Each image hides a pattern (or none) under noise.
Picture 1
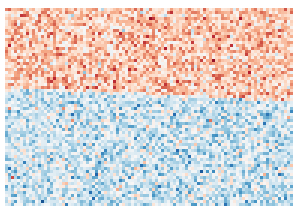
a sharp edge
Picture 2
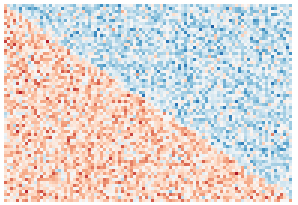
a sharp edge
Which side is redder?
bottom left
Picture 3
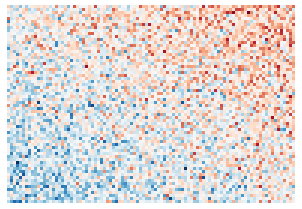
a smooth slope
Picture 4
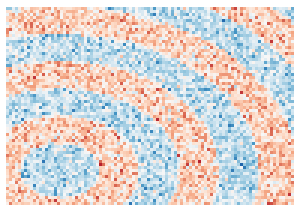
rings round one point
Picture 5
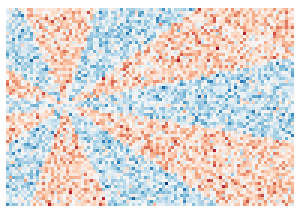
spokes from one point
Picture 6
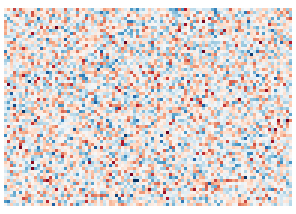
only noise
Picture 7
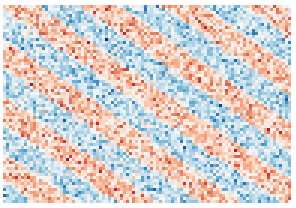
diagonal stripes
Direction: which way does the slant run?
top left to bottom right
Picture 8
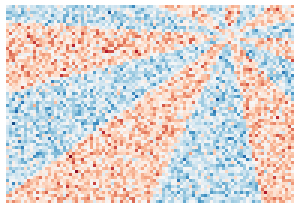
spokes from one point
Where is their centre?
top right
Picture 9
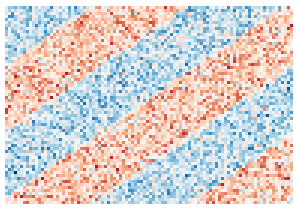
diagonal stripes
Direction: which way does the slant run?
bottom left to top right
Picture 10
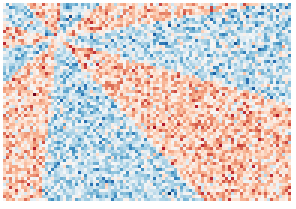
spokes from one point
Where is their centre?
top left
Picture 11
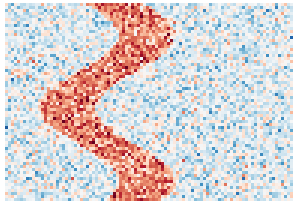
a wavy band
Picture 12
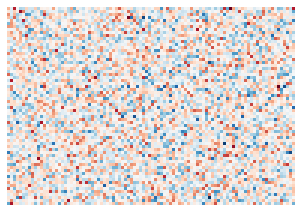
only noise
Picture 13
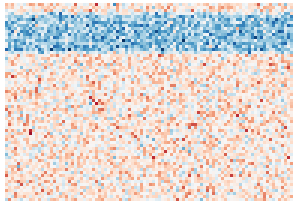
one horizontal stripe
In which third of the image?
top
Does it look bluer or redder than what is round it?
bluer
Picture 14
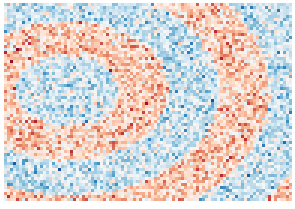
rings round one point
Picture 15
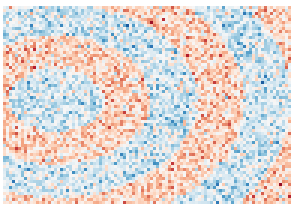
rings round one point
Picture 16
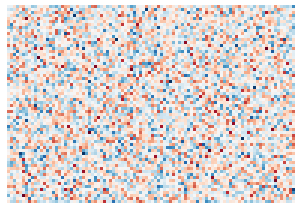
only noise
